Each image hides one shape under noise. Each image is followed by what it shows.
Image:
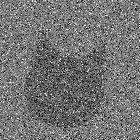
dark cat's head
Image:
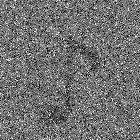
dark musical note
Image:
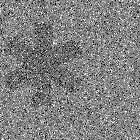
dark asterisk
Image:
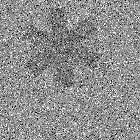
dark asterisk
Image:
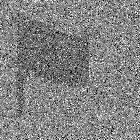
dark flag
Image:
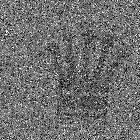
dark chess queen
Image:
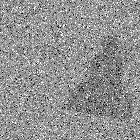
dark chess pawn
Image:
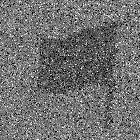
dark flag
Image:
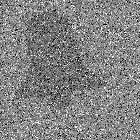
dark bell
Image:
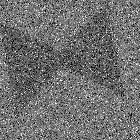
dark bow tie
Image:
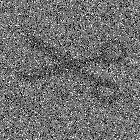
dark pair of scissors
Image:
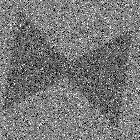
dark bow tie
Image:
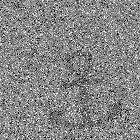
dark anchor
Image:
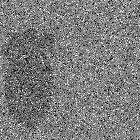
dark footprint
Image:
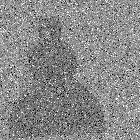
dark chess pawn
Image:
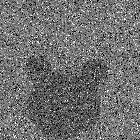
dark bear's head
